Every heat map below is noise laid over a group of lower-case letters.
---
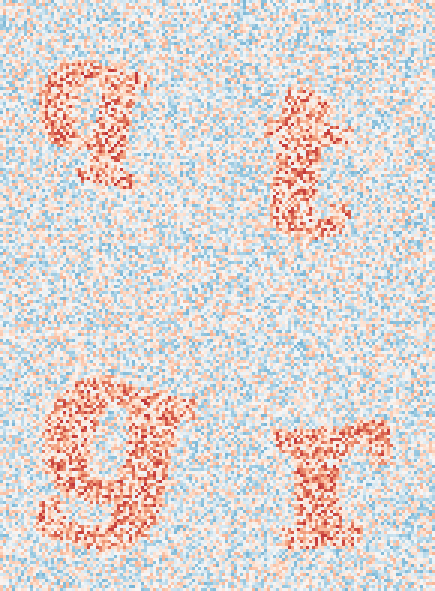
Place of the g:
bottom left
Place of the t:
top right
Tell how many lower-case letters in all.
4
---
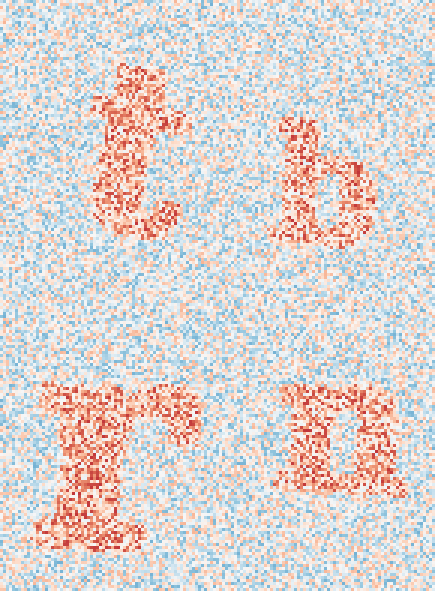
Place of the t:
top left
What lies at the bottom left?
r
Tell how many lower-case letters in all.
4
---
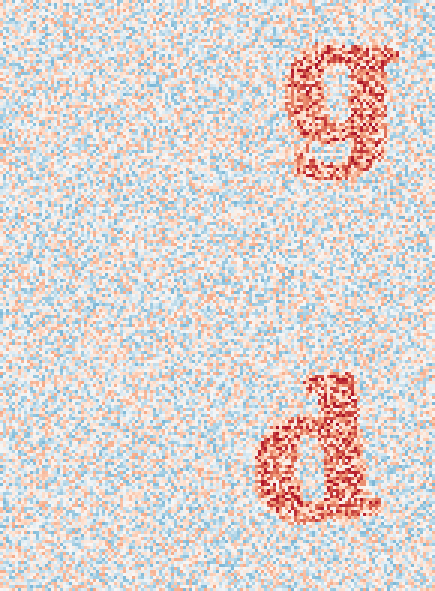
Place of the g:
top right
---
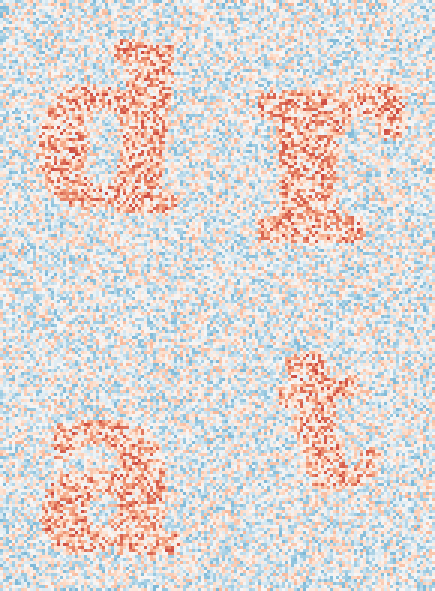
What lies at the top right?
r
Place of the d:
top left
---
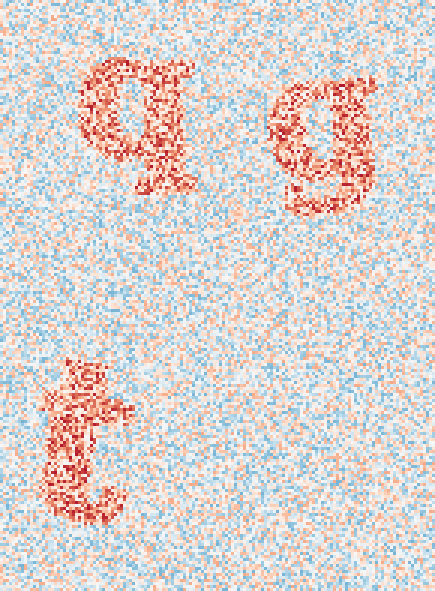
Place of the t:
bottom left
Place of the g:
top right
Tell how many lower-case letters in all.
3
